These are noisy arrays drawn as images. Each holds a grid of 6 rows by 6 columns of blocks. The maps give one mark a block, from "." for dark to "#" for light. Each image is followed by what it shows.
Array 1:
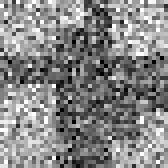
###.##
##..##
......
##....
##...#
##..##
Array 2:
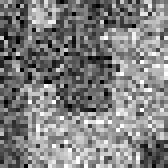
.#...#
....##
....##
.#..##
.#####
.####.
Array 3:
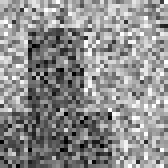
######
#..###
#..###
#..###
....##
....##
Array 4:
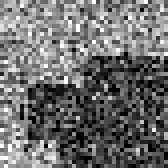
######
######
###...
#.....
#.....
##....
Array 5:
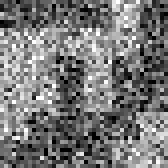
....#.
#####.
##.#..
##.#..
#....#
....##
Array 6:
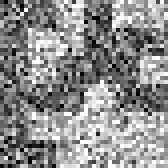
..#.##
.##...
.#...#
...#..
.#####
..####
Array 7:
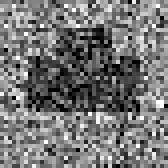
######
##..##
#....#
#....#
######
######
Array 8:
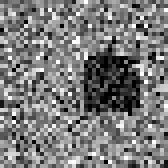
######
######
###..#
###..#
######
######
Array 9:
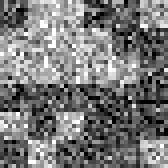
.##..#
####..
#####.
......
#.#...
.#...#
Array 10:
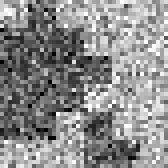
#.####
...###
....##
...###
..#.##
###..#
